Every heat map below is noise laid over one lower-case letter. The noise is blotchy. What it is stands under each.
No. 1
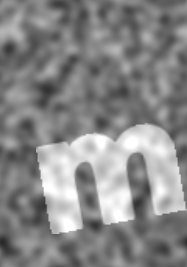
m
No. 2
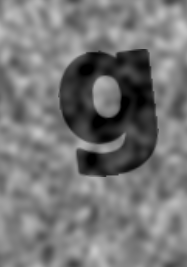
g
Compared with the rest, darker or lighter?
darker
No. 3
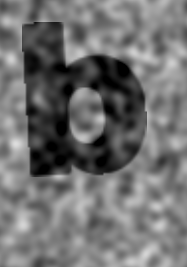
b
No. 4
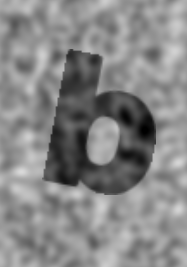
b
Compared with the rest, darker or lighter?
darker
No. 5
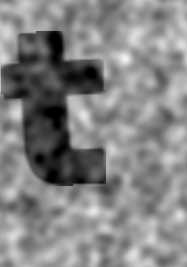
t
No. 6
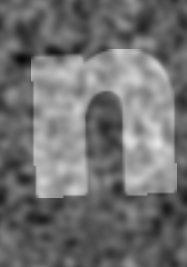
n
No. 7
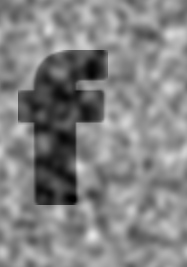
f
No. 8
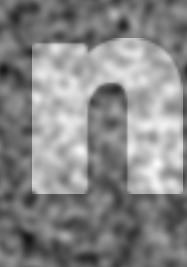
n
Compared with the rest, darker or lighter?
lighter
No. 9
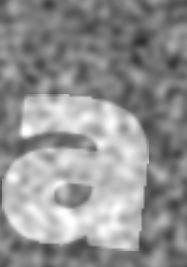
a
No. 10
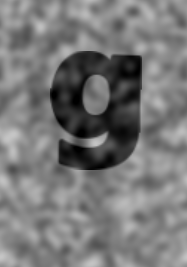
g
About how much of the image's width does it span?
half
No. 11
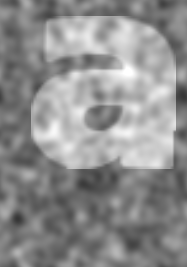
a
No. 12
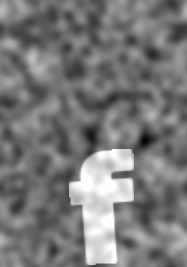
f
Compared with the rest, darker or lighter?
lighter
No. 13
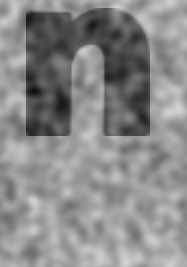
n
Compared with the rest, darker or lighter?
darker
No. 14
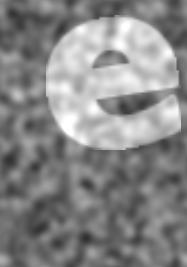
e
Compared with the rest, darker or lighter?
lighter
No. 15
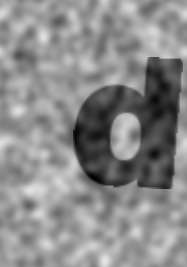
d
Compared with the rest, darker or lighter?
darker
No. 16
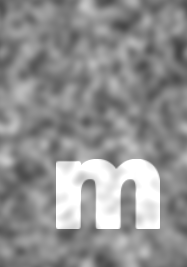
m
